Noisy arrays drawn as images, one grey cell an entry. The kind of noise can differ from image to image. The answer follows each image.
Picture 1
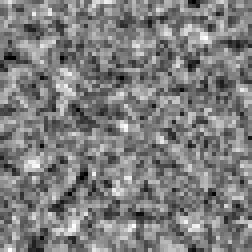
blotchy
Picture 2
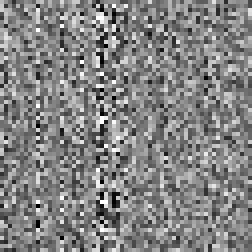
columns of uneven size
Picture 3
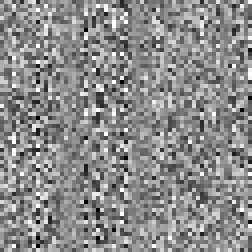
columns of uneven size
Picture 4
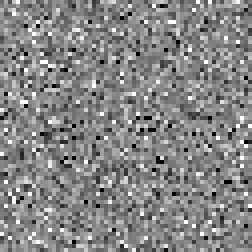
heavy tails
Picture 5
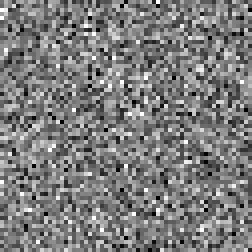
independent entries
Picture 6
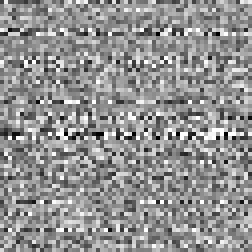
rows of uneven size
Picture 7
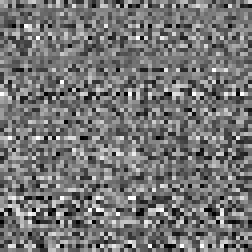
rows of uneven size
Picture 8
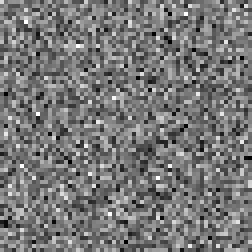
independent entries
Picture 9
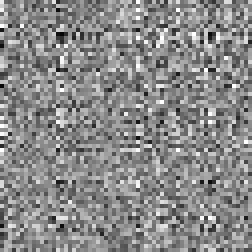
low rank plus noise
